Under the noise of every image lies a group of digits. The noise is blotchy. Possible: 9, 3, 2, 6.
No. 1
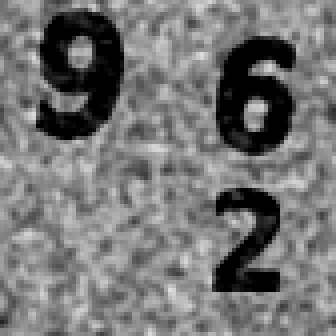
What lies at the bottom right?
2
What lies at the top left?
9
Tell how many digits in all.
3
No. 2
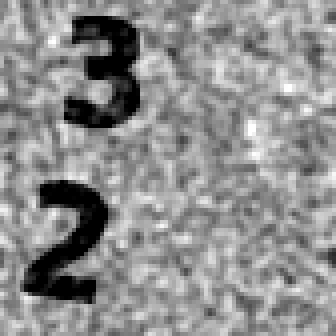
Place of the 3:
top left
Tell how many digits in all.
2
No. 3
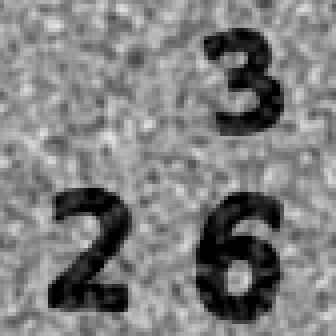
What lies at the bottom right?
6
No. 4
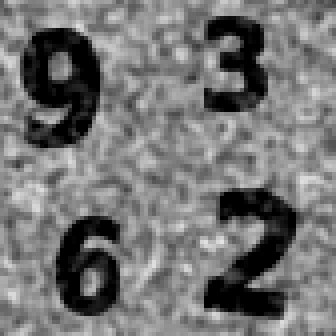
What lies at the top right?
3
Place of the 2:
bottom right
